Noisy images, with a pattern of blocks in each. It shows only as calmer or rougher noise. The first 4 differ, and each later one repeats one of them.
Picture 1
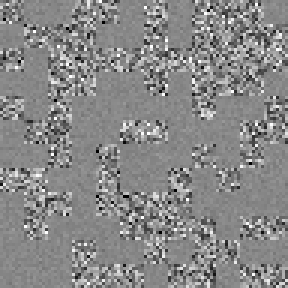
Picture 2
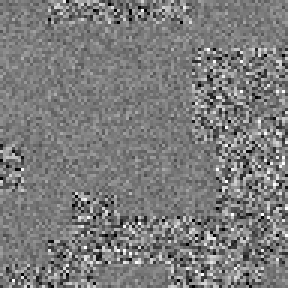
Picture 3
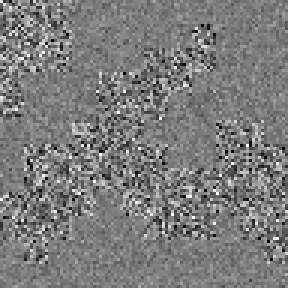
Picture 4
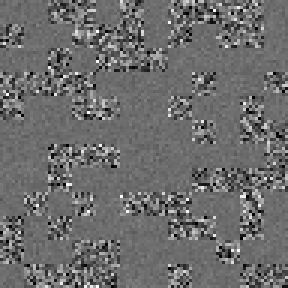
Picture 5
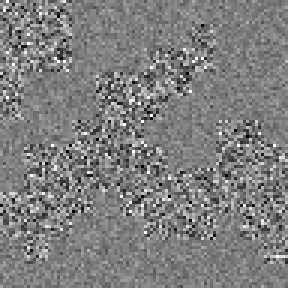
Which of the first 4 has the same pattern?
3
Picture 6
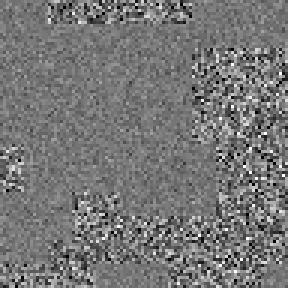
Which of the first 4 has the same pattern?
2
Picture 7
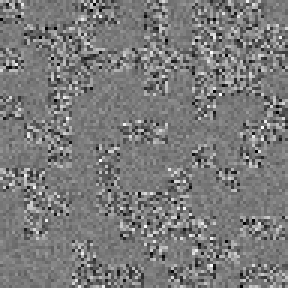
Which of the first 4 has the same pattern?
1
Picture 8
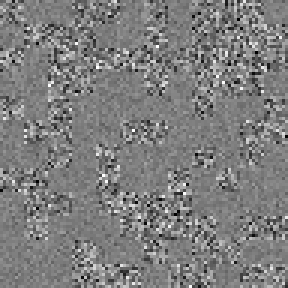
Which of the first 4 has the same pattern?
1
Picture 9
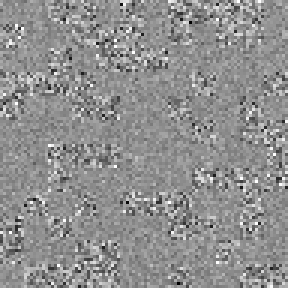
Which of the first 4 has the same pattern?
4
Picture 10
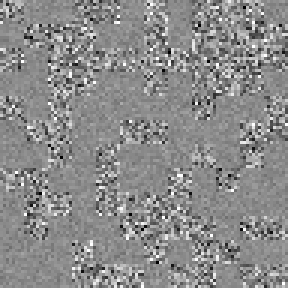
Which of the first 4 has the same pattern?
1
